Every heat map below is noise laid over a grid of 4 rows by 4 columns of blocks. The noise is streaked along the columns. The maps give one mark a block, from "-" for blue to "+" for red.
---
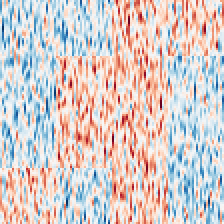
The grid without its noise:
- - + +
- + + -
- + + -
+ - + -
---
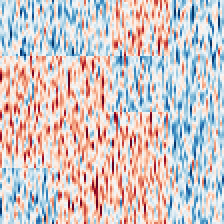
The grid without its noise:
- - + -
+ + - -
+ + + -
- + + -
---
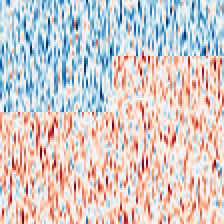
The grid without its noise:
- - - -
- - + +
+ + + +
+ + + +
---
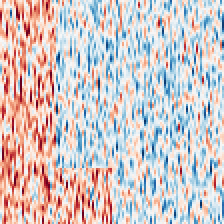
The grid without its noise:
+ - - -
+ - - -
+ - - -
+ + - -
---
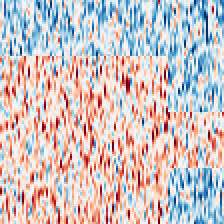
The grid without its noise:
- - - -
+ + + -
+ + + +
+ + + -
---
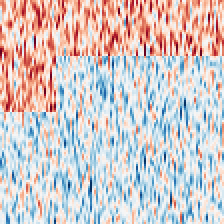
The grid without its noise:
+ + + +
+ - - -
- - - -
- - - -
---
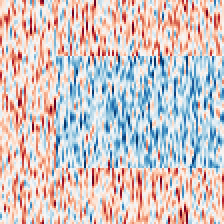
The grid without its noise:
+ + + +
+ - - -
+ - - -
+ + + +
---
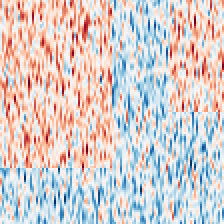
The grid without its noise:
+ + - +
+ + - +
+ + - -
- - - -
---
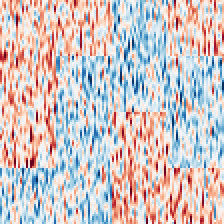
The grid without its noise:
+ + - +
+ - - -
+ - + -
- - + +
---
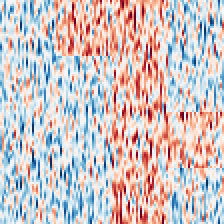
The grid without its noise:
- + + -
- - + -
- - + +
- - + -
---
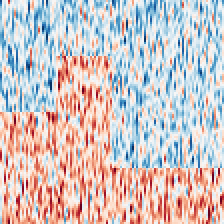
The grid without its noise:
- - - -
- + - -
+ + - -
+ + + +
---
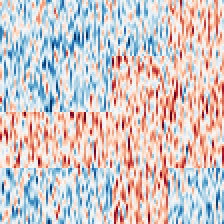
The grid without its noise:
- - - +
- - + +
+ + + +
- - + -
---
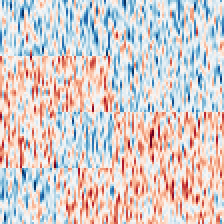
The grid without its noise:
- - - -
+ + - -
+ - + +
- + + +
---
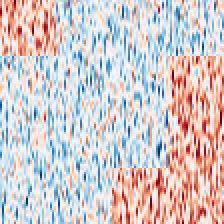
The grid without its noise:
+ - - -
- - - +
- - - +
- - + +
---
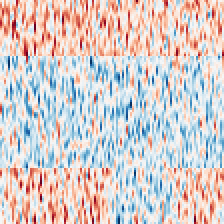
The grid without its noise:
+ + + +
- - - -
- - - -
+ + - +
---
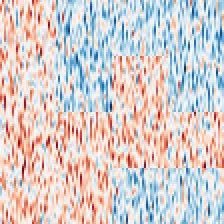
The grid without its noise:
+ - - -
+ - + -
+ + + +
+ + - -
